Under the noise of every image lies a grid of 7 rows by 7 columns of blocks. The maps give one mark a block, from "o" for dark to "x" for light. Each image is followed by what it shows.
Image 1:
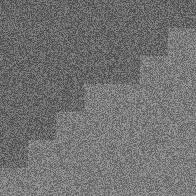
ooooooo
oooooox
oooooxx
oooxxxx
ooxxxxx
oxxxxxx
xxxxxxx
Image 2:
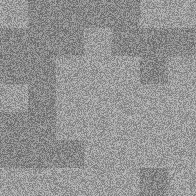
xooooxx
oooxooo
ooxxxox
xoxxxxx
ooxxxxx
oooxxxx
xxxxxox
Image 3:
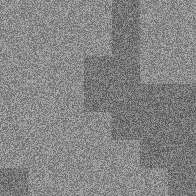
xxxxoxx
xxxxoxx
xxxooxx
xxxoooo
xxxxooo
xxxxxoo
oxxxxxo
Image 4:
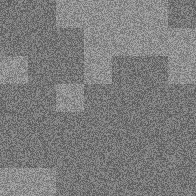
ooxxxxo
oooxxxx
xooxoox
ooxoooo
ooooooo
ooooooo
xxooooo
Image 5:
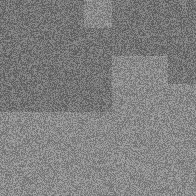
oooxooo
ooooooo
ooooxxo
ooooxxx
xxxxxxx
xxxxxxx
xxxxxxx
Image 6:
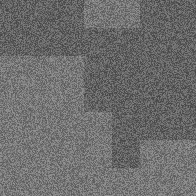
oooxxoo
ooooooo
xxxoooo
xxxoooo
xxxxooo
xxxxoxx
xxxxxxx
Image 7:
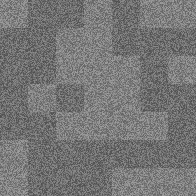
xooxoxx
ooxxooo
ooxxxox
oxoxxoo
ooxxxxo
xoooooo
xoooxxx
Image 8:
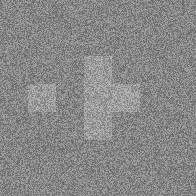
ooooooo
ooooooo
oooxooo
oxoxxoo
oooxooo
ooooooo
ooooooo
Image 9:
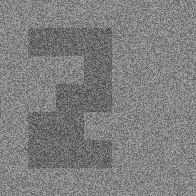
xxxxxxx
xoooxxx
xxxoxxx
xxooxxx
xooxxxx
xoooxxx
xxxxxxx
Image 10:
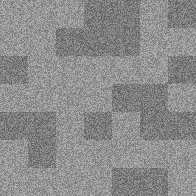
xxxooxo
xxoooxx
oxxxxxo
xxxxoox
ooxoxoo
xoxxxxx
xxxxoox
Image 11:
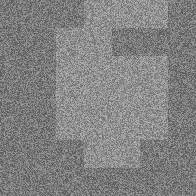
oooxxxo
ooxxooo
ooxxxxo
ooxxxxo
ooxxxxo
oooxxoo
ooooooo
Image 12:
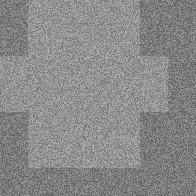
oxxxxoo
oxxxxoo
xxxxxxo
xxxxxxo
oxxxxoo
oxxxxoo
ooooooo
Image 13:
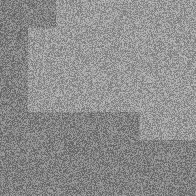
ooxxxxx
oxxxxxx
oxxxxxx
oxxxxxx
oooooxx
ooooooo
ooooooo
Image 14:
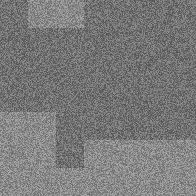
oxxoooo
ooooooo
ooooooo
ooooooo
xxooooo
xxoxxxx
xxxxxxx
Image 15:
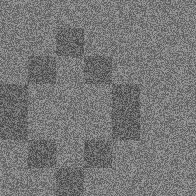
xxxxxxx
xxoxxxx
xoxoxxx
oxxxoxx
oxxxoxx
xoxoxxx
xxoxxxx
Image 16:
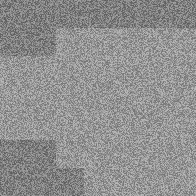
ooooooo
ooxxxxx
xxxxxxx
xxxxxxx
xxxxxxx
ooxxxxx
oooxxxx
